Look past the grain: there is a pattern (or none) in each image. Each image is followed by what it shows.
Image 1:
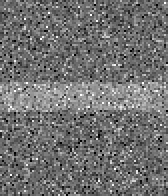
one horizontal stripe
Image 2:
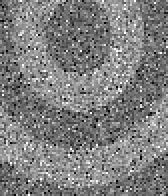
rings round one point
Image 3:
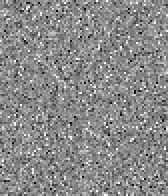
only noise
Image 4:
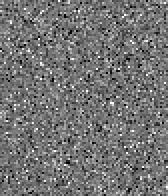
only noise
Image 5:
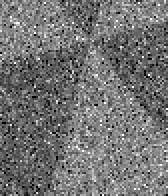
spokes from one point
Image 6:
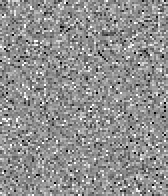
only noise
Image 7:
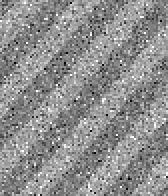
diagonal stripes
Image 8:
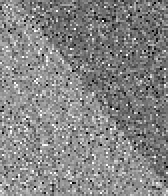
a sharp edge
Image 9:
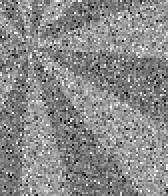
spokes from one point
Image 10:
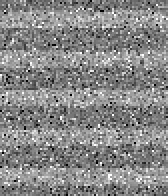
horizontal stripes
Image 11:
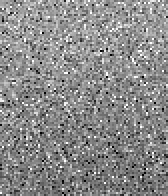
a smooth slope
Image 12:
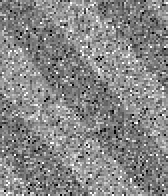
diagonal stripes
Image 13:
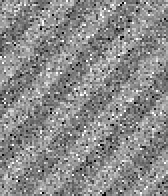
diagonal stripes
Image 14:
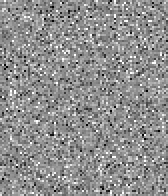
only noise
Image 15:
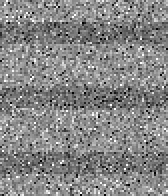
horizontal stripes
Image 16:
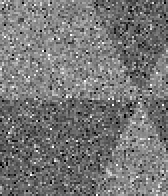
spokes from one point
